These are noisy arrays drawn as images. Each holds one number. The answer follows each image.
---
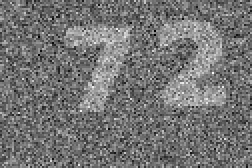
72
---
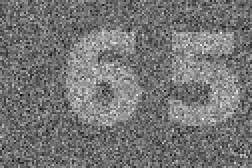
65
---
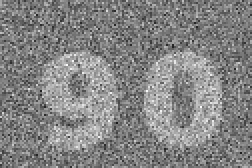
90
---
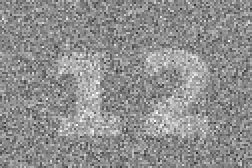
12
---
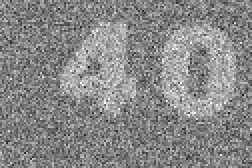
40
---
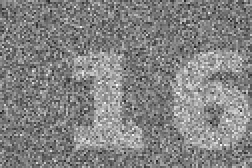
16
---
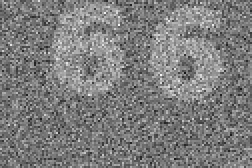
66
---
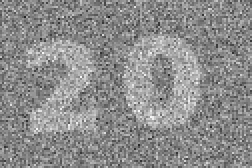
20
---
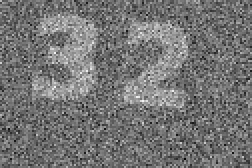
32
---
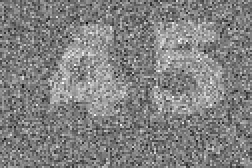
45
